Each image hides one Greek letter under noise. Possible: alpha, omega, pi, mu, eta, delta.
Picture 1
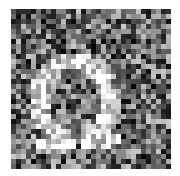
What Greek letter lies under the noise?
omega
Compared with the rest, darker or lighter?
lighter
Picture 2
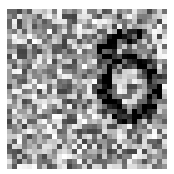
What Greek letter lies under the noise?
delta
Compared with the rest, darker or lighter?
darker
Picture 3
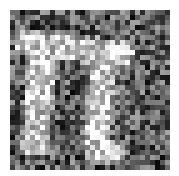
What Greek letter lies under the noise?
pi
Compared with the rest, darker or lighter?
lighter
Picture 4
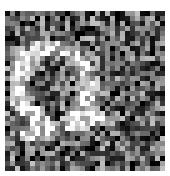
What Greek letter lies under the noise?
omega
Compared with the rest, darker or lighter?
lighter
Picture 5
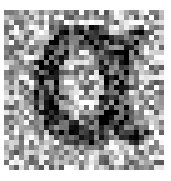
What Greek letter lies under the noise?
alpha
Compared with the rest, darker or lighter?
darker
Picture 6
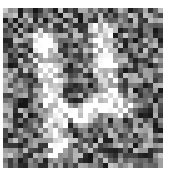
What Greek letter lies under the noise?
mu
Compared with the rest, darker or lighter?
lighter
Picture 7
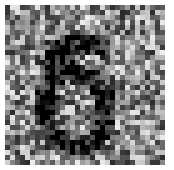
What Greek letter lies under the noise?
delta
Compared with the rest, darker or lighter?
darker
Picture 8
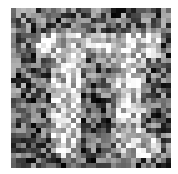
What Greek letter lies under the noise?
pi
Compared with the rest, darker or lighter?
lighter
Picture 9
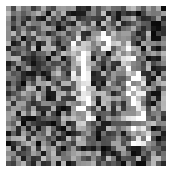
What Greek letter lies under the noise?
eta
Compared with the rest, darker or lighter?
lighter
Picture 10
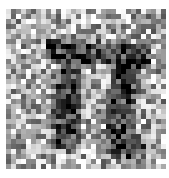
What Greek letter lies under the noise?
pi
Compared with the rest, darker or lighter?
darker
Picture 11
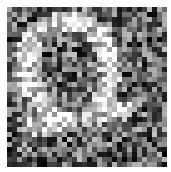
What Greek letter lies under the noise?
omega
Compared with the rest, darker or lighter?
lighter
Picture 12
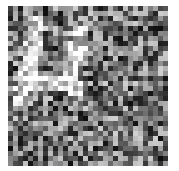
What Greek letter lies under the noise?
mu
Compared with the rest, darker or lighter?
lighter
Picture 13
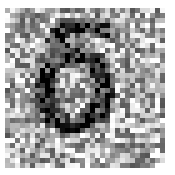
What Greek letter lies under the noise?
delta
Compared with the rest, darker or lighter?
darker
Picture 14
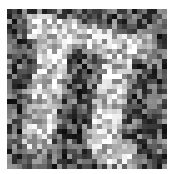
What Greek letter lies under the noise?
pi
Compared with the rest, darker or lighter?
lighter
